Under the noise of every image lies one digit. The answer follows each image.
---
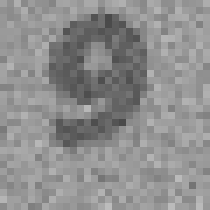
9
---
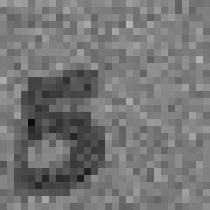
5
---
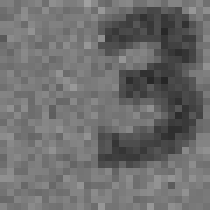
3
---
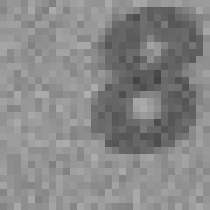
8
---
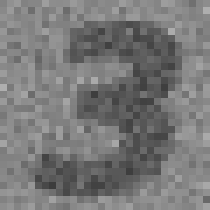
3
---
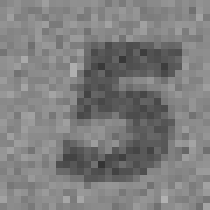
5
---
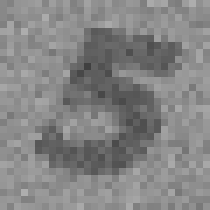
5
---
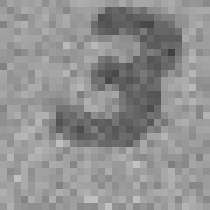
3
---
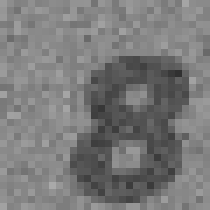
8
